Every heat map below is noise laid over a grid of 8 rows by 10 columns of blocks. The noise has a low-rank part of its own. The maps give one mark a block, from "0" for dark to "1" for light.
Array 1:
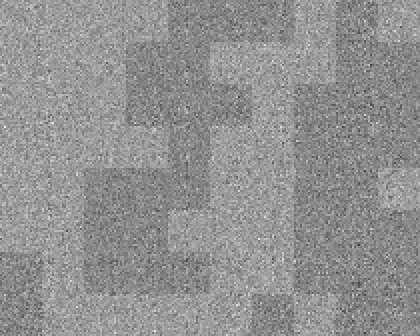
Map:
1 1 1 1 0 0 0 1 0 1
1 1 1 0 0 1 1 1 0 0
1 1 1 0 0 0 1 0 0 0
1 1 1 1 0 1 1 0 0 0
1 1 0 0 0 1 1 0 0 1
1 1 0 0 1 1 1 0 0 0
0 1 0 0 0 1 1 0 0 0
0 1 1 1 1 1 0 1 0 0
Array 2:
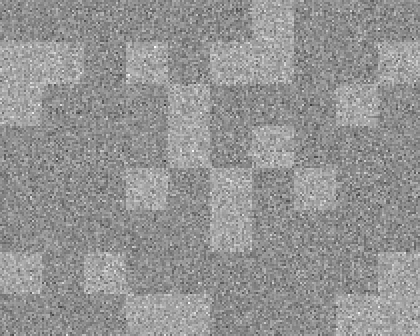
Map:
0 0 0 0 0 0 1 0 0 0
1 1 0 1 0 1 1 0 0 1
1 0 0 0 1 0 0 0 1 0
0 0 0 0 1 0 1 0 0 0
0 0 0 1 0 1 0 1 0 0
0 0 0 0 0 1 0 0 0 0
1 0 1 0 0 0 0 0 0 1
0 0 0 1 1 0 0 0 1 1
